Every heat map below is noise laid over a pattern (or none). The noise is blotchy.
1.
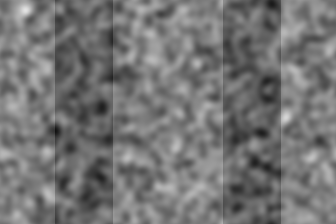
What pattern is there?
vertical stripes
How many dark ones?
2
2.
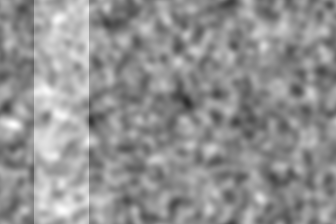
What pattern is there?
one vertical stripe
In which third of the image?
left
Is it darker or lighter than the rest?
lighter
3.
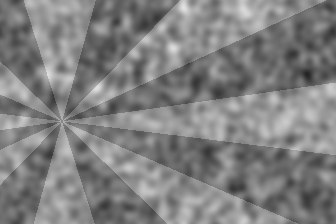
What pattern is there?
spokes from one point
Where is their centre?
middle left
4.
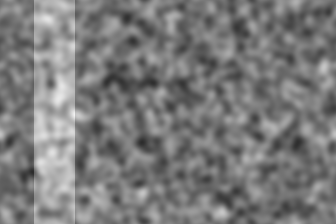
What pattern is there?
one vertical stripe
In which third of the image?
left
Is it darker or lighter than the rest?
lighter
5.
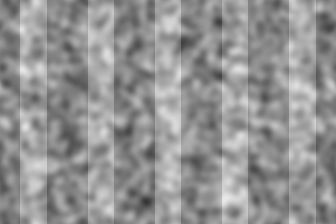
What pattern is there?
vertical stripes
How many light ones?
5
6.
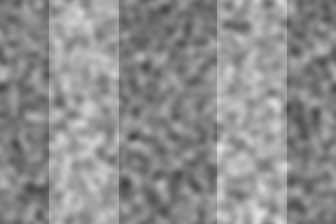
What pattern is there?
vertical stripes
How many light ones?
2
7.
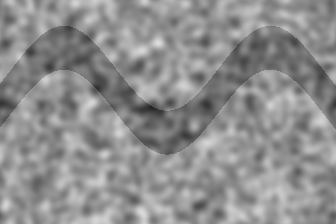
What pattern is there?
a wavy band
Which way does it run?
left to right
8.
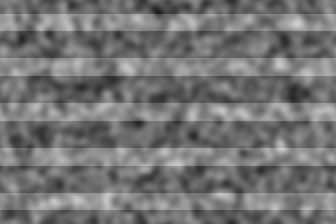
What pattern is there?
horizontal stripes
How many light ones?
5
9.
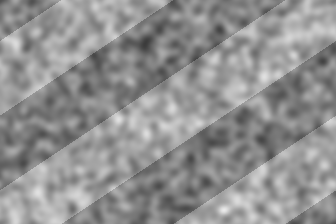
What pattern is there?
diagonal stripes
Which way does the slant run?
bottom left to top right
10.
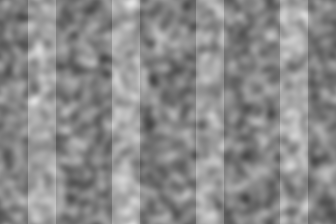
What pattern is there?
vertical stripes
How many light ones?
4
